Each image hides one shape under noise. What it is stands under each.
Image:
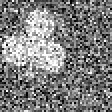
club
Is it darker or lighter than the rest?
lighter
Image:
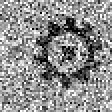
gear
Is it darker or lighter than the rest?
darker
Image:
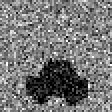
car
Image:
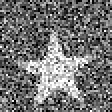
star
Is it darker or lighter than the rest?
lighter
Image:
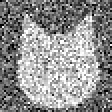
cat's head
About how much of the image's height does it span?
nearly all
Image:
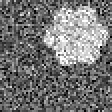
flower
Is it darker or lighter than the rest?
lighter
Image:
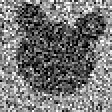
bear's head
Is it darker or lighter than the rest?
darker
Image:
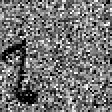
musical note
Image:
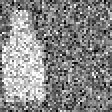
bottle
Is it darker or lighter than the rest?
lighter
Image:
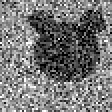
bear's head
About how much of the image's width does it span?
two thirds
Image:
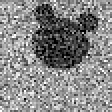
bear's head
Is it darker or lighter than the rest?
darker
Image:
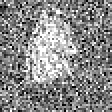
chess knight
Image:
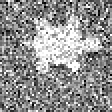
turtle
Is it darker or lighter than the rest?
lighter
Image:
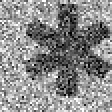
asterisk
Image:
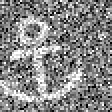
anchor
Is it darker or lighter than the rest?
lighter
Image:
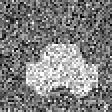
car
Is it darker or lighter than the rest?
lighter
